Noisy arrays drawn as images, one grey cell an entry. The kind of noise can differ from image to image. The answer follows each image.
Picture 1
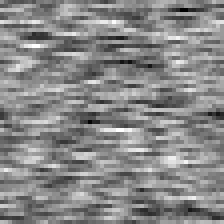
streaked along the rows
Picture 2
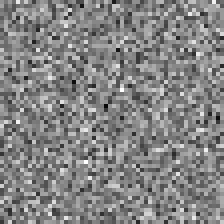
independent entries
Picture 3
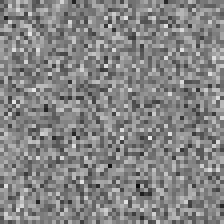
independent entries
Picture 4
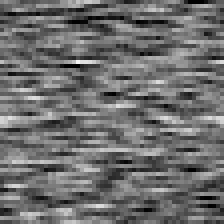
streaked along the rows
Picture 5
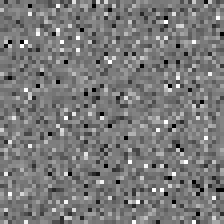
heavy tails
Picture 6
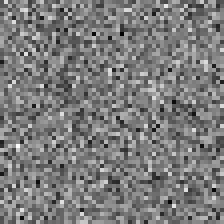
independent entries
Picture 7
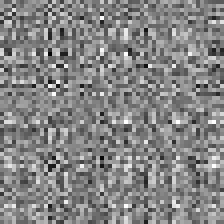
low rank plus noise
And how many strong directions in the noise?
three or four
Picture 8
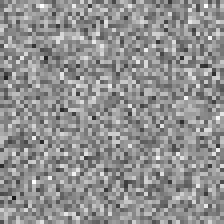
independent entries
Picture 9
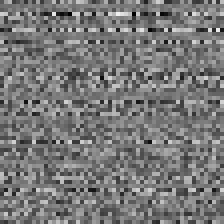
rows of uneven size
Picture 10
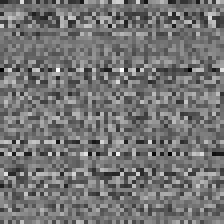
rows of uneven size
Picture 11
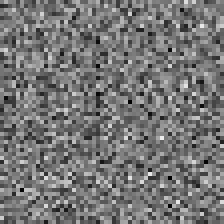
low rank plus noise
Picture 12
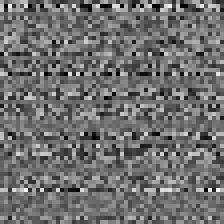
rows of uneven size
